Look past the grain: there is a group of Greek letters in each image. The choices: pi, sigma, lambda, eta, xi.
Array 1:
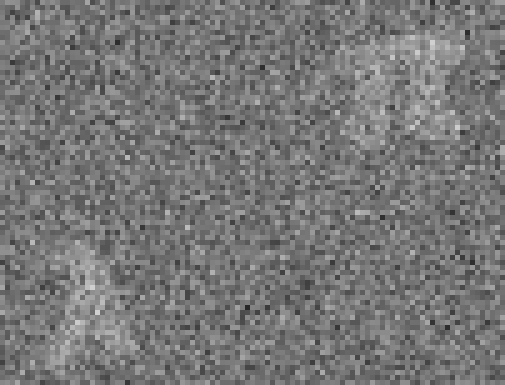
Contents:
top right: pi; bottom left: lambda
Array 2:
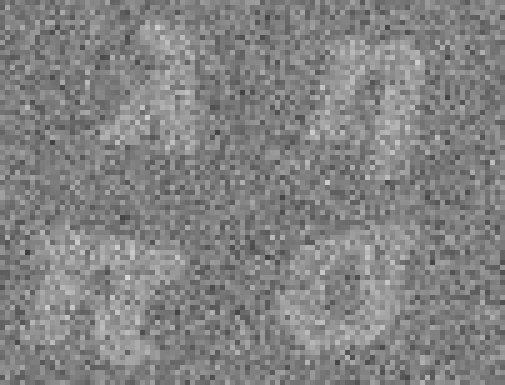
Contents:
top left: lambda; top right: eta; bottom left: pi; bottom right: sigma
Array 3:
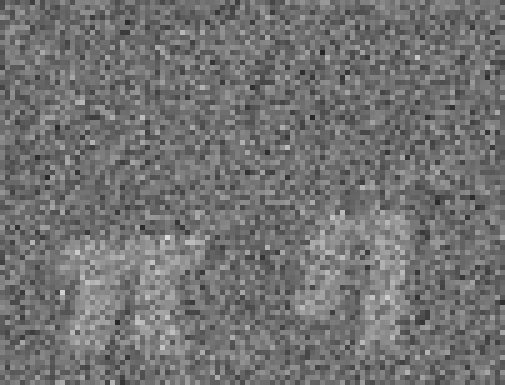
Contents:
bottom left: pi; bottom right: eta
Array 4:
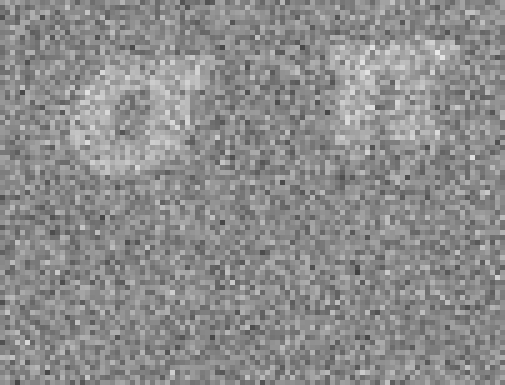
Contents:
top left: sigma; top right: pi
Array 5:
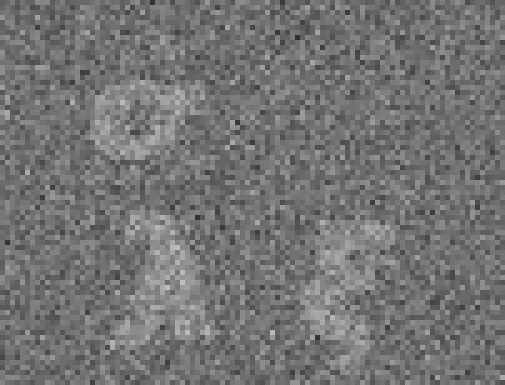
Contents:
top left: sigma; bottom left: lambda; bottom right: xi
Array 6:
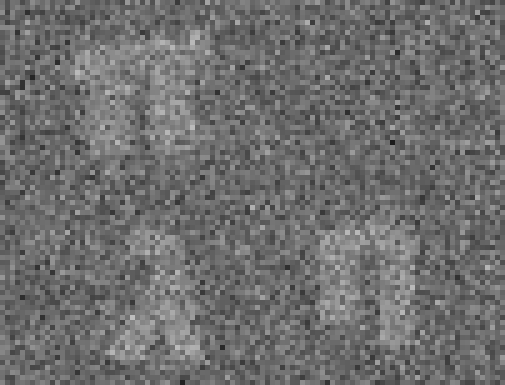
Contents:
top left: pi; bottom left: lambda; bottom right: eta
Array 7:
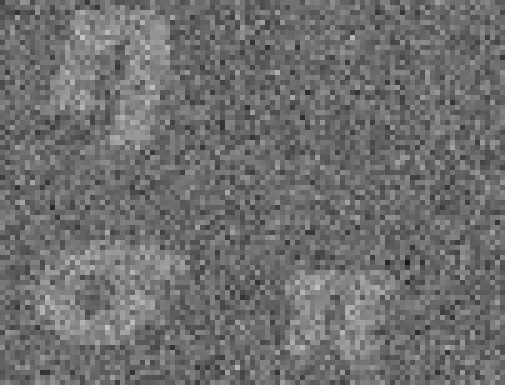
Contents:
top left: eta; bottom left: sigma; bottom right: pi
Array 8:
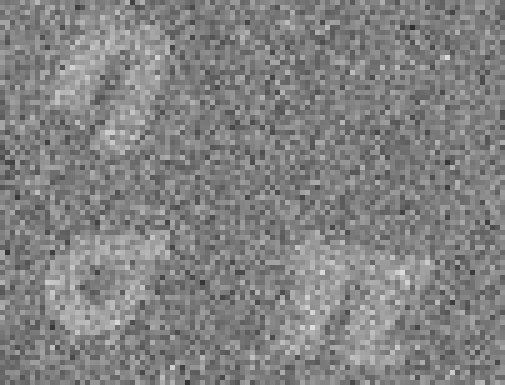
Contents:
top left: eta; bottom left: sigma; bottom right: pi
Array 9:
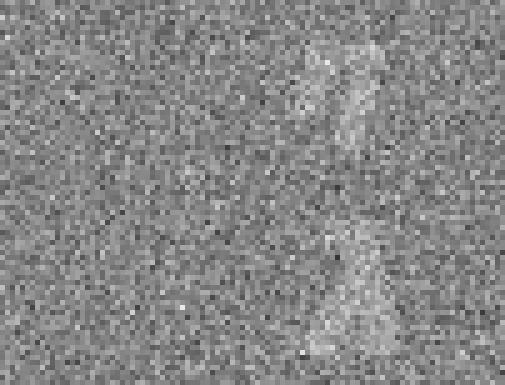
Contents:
top right: eta; bottom right: lambda
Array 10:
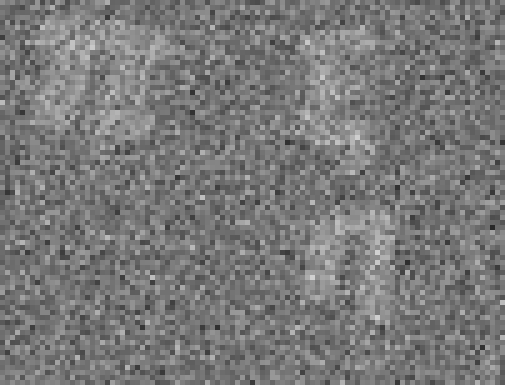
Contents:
top left: pi; top right: xi; bottom right: eta
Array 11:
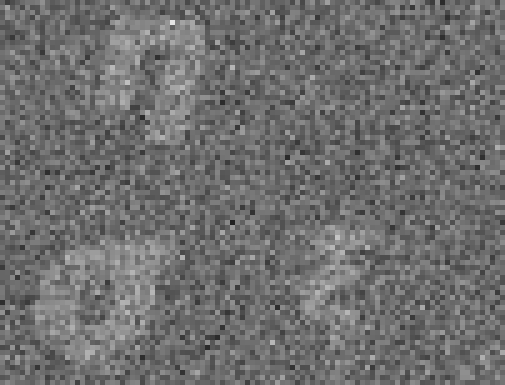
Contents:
top left: eta; bottom left: sigma; bottom right: xi
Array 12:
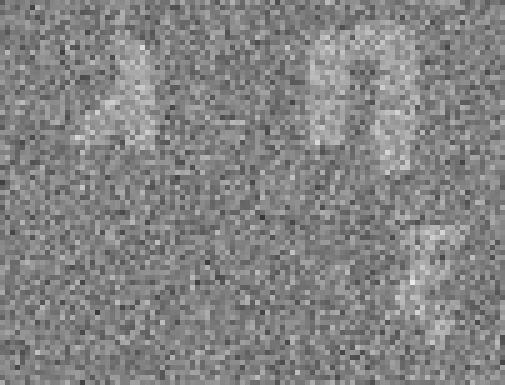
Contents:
top left: lambda; top right: eta; bottom right: xi
